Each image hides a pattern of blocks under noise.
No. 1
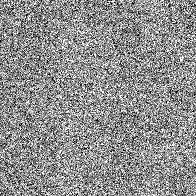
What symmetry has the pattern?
top and bottom mirror each other
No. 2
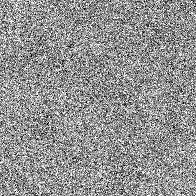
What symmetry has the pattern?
mirrored about the diagonal from the bottom left
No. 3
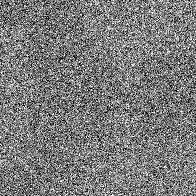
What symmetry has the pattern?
top and bottom mirror each other
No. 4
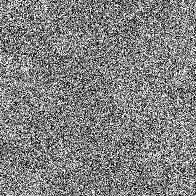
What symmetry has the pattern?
top and bottom mirror each other
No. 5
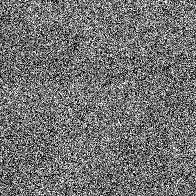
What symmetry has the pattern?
no symmetry
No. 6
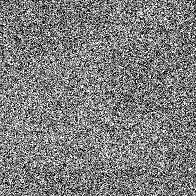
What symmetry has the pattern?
no symmetry
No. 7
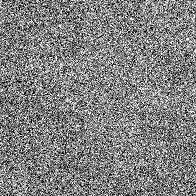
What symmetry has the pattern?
mirrored about the diagonal from the bottom left
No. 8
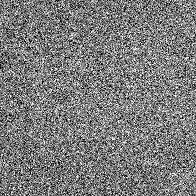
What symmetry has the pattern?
top and bottom mirror each other
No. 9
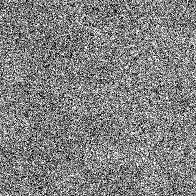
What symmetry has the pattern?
top and bottom mirror each other
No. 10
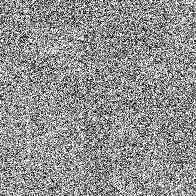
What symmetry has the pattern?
no symmetry
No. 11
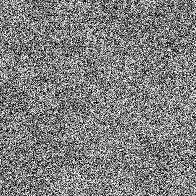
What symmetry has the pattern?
mirrored about the diagonal from the top left
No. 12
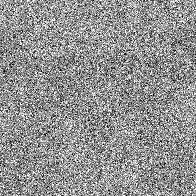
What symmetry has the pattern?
left and right mirror each other
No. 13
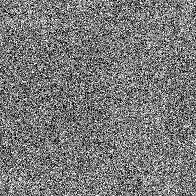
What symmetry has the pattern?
top and bottom mirror each other
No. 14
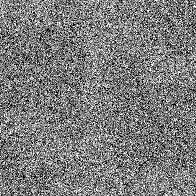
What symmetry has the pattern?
the same after a half turn
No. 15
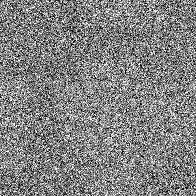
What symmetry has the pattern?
mirrored about the diagonal from the top left
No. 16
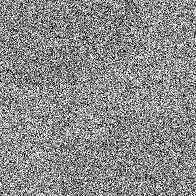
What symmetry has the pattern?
the same after a half turn
